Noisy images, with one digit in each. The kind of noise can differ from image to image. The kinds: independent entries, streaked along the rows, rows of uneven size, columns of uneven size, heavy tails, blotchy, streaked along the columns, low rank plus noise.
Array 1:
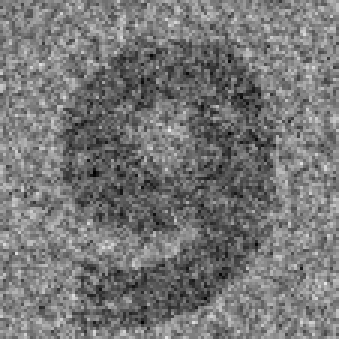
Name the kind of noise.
blotchy
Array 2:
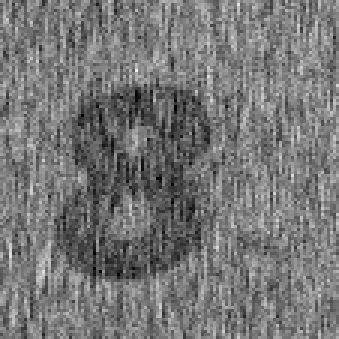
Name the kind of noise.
streaked along the columns
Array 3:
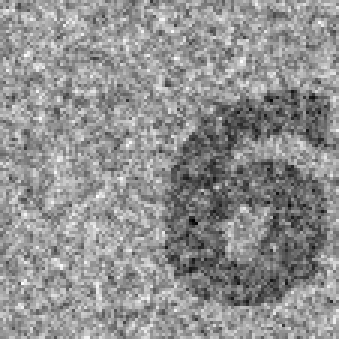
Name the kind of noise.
blotchy
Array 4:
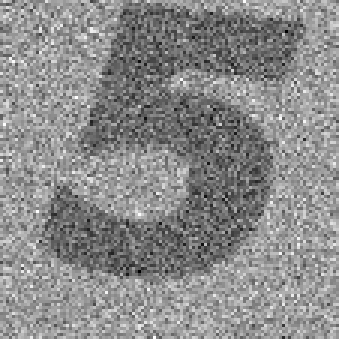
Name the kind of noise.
low rank plus noise
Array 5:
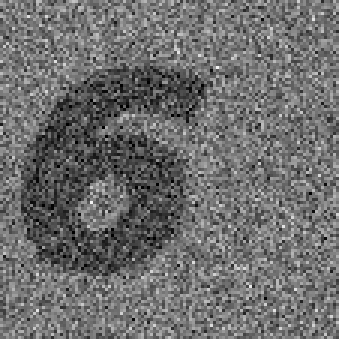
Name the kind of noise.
independent entries
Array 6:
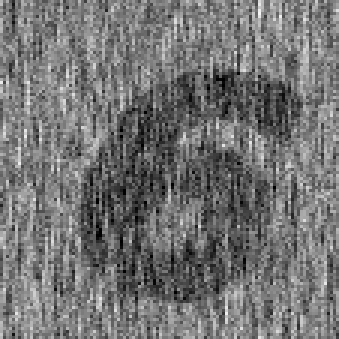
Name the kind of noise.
streaked along the columns
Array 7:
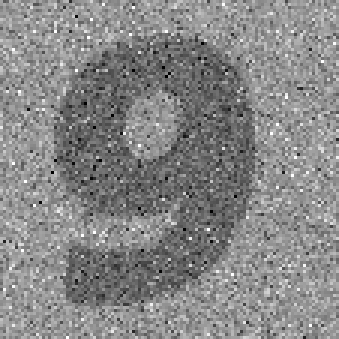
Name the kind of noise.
heavy tails
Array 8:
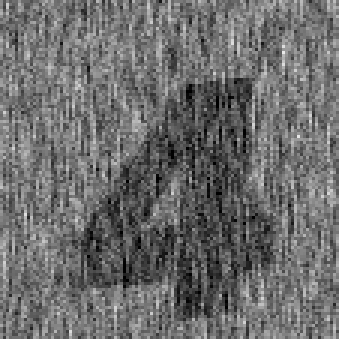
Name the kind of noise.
streaked along the columns
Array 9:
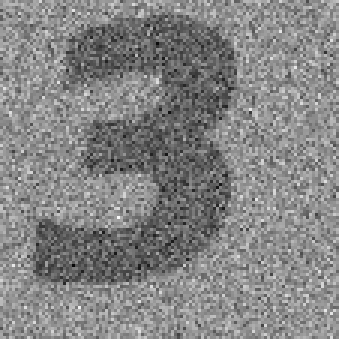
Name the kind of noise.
independent entries
